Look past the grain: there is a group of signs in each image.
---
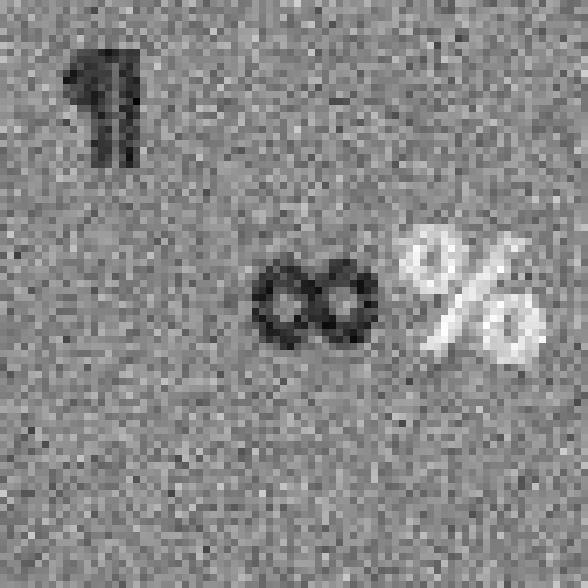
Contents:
top left: dark pilcrow; centre: dark infinity sign; middle right: light percent sign
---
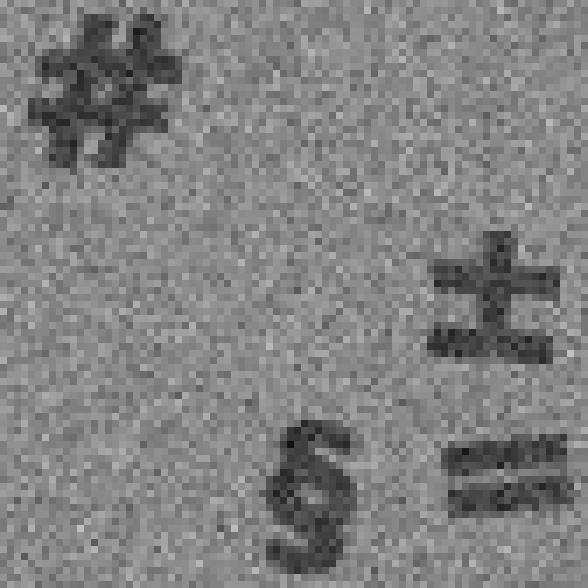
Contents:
top left: dark hash sign; middle right: dark plus-minus sign; bottom middle: dark section sign; bottom right: dark equals sign
